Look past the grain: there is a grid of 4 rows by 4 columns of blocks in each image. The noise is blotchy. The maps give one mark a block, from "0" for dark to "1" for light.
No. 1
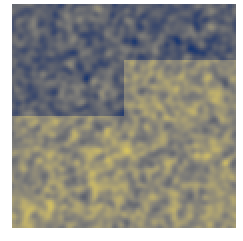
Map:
0 0 0 0
0 0 1 1
1 1 1 1
1 1 1 1
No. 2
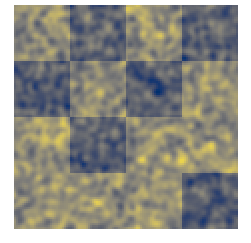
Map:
1 0 1 0
0 1 0 1
1 0 1 1
1 1 1 0
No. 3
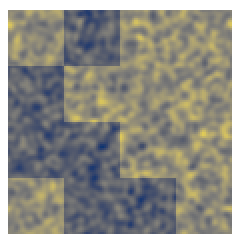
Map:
1 0 1 1
0 1 1 1
0 0 1 1
1 0 0 1
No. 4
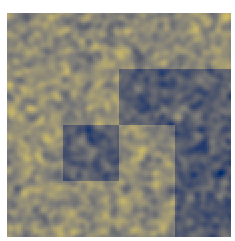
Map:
1 1 1 1
1 1 0 0
1 0 1 0
1 1 1 0
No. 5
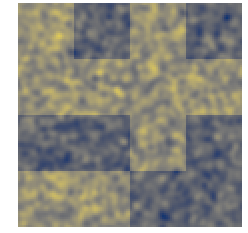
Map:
1 0 1 0
1 1 1 1
0 0 1 0
1 1 0 0
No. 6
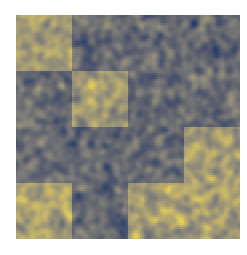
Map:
1 0 0 0
0 1 0 0
0 0 0 1
1 0 1 1
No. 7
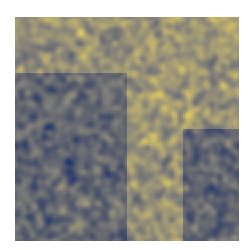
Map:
1 1 1 1
0 0 1 1
0 0 1 0
0 0 1 0
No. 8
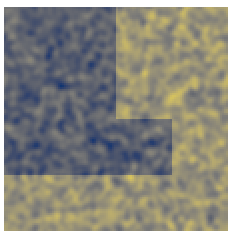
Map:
0 0 1 1
0 0 1 1
0 0 0 1
1 1 1 1
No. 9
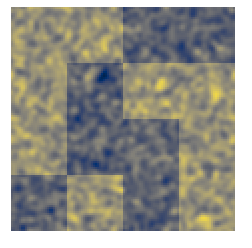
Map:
1 1 0 0
1 0 1 1
1 0 0 1
0 1 0 1
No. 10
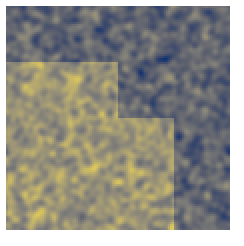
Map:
0 0 0 0
1 1 0 0
1 1 1 0
1 1 1 0
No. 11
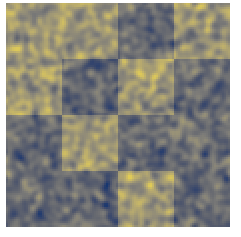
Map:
1 1 0 1
1 0 1 0
0 1 0 0
0 0 1 0
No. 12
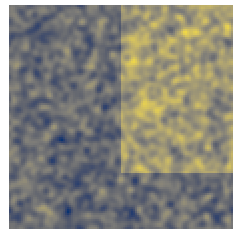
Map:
0 0 1 1
0 0 1 1
0 0 1 1
0 0 0 0
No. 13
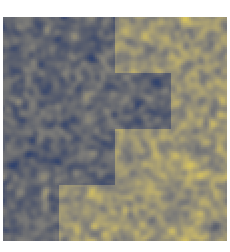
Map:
0 0 1 1
0 0 0 1
0 0 1 1
0 1 1 1
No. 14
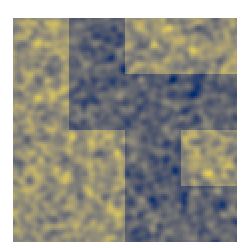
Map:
1 0 1 1
1 0 0 0
1 1 0 1
1 1 0 0
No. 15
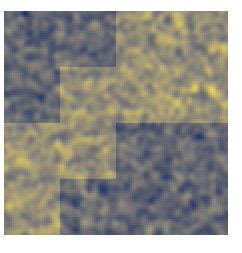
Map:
0 0 1 1
0 1 1 1
1 1 0 0
1 0 0 0
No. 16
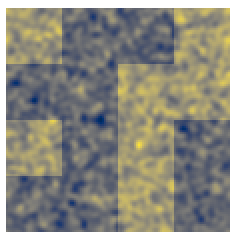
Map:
1 0 0 1
0 0 1 1
1 0 1 0
0 0 1 0
